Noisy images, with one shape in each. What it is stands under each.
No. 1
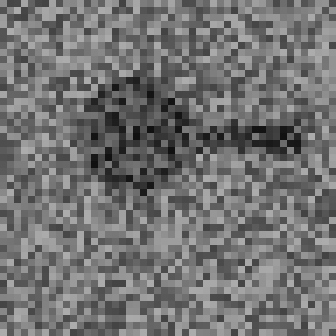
lollipop
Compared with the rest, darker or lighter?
darker
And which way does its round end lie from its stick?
left
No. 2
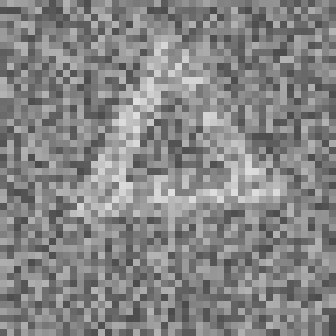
triangle frame
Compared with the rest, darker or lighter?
lighter
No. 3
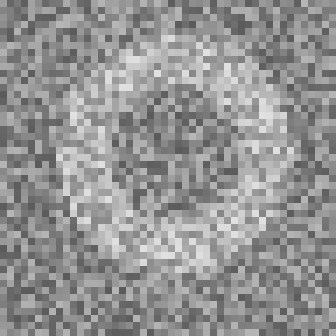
ring
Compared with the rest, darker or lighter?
lighter
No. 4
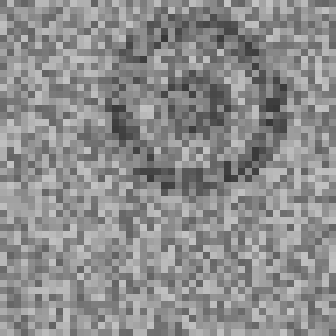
bullseye
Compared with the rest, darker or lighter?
darker
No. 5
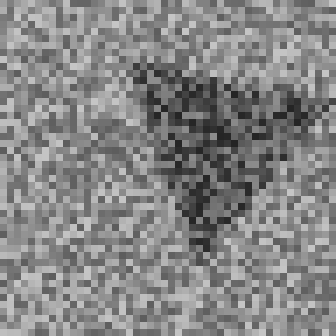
triangle
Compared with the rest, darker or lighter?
darker
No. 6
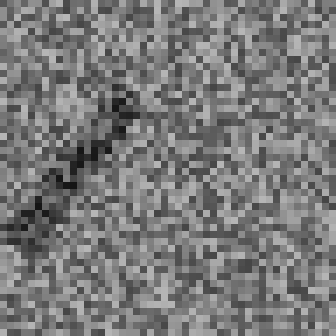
bar
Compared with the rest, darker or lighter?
darker
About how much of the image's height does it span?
half
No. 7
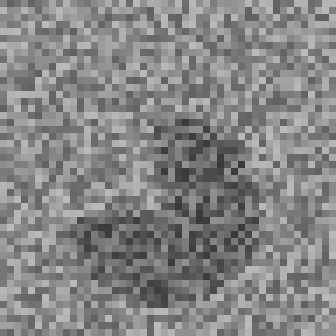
disc with a wedge cut out
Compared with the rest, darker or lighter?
darker
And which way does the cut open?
up and left
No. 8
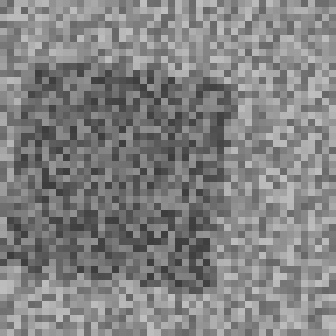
square
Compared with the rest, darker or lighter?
darker
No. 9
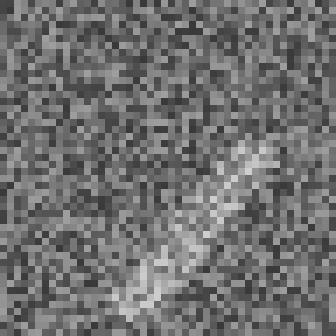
bar
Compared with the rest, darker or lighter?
lighter
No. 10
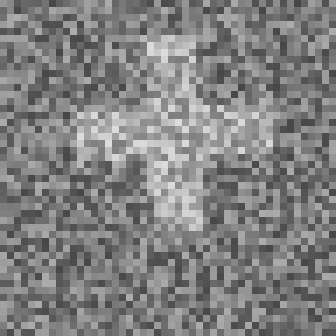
cross
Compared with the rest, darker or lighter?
lighter
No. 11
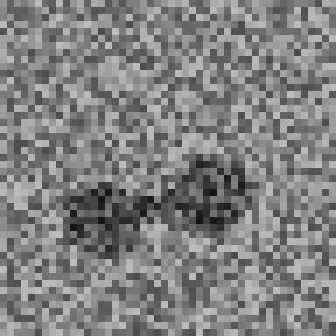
dumbbell
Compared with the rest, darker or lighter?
darker
